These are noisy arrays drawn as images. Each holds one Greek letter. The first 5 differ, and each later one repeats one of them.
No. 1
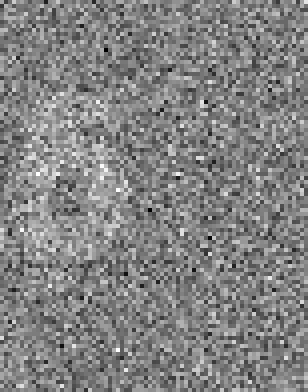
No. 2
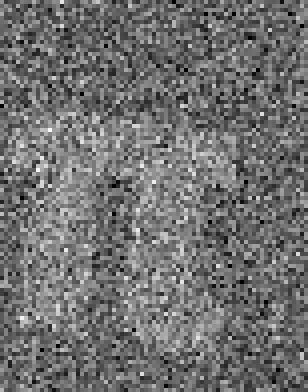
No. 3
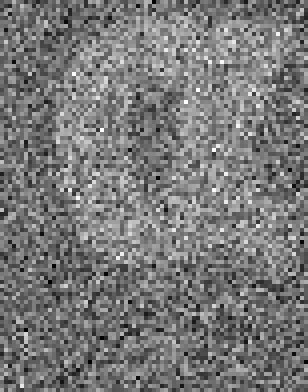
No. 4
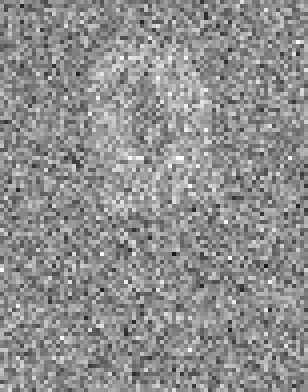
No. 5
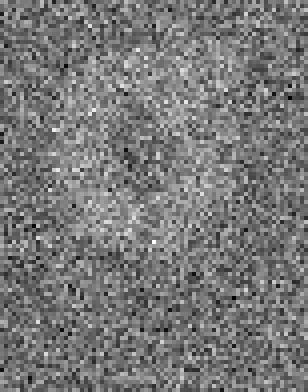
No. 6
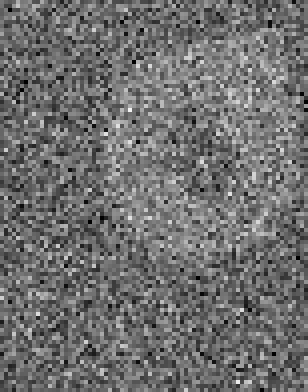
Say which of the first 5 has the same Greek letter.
5
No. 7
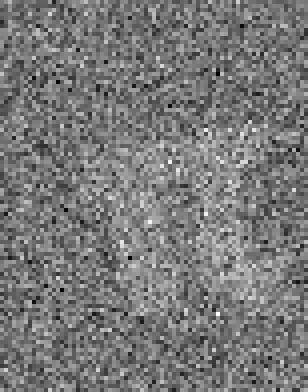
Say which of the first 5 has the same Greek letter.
2
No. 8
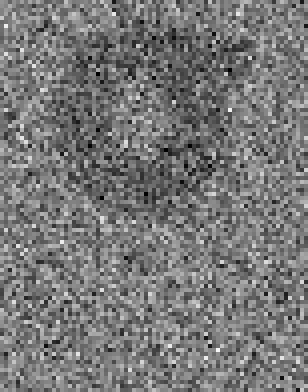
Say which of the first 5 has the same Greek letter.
5
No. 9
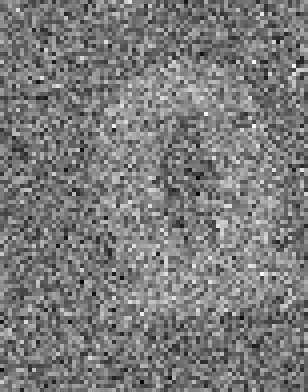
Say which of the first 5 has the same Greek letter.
4
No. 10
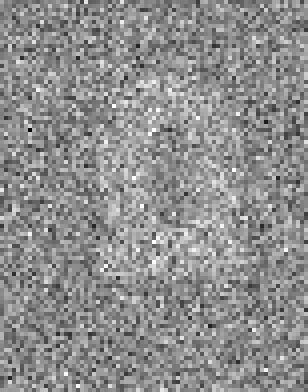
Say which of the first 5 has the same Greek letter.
4
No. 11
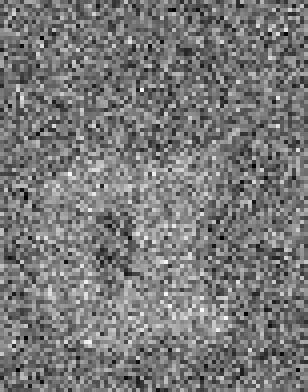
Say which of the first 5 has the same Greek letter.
3
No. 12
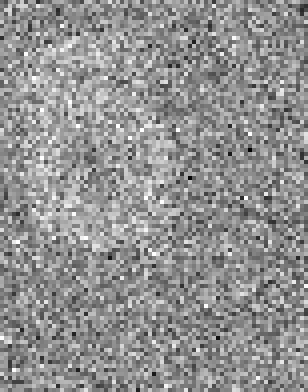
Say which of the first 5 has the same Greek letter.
1
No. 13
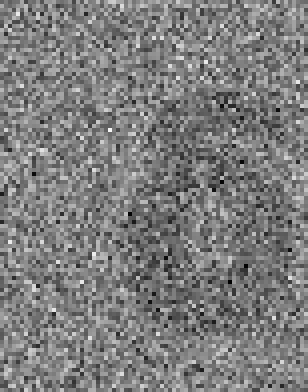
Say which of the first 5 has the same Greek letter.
1
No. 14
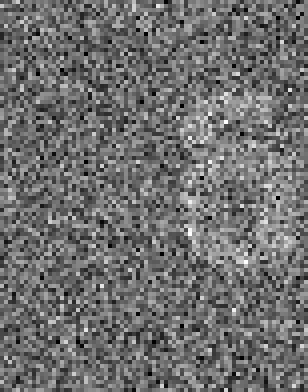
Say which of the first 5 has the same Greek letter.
1
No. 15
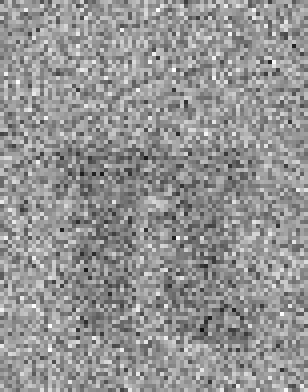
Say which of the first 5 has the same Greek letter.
2
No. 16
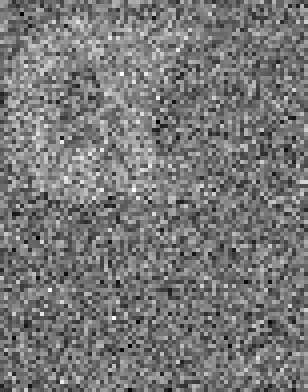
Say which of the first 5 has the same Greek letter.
3
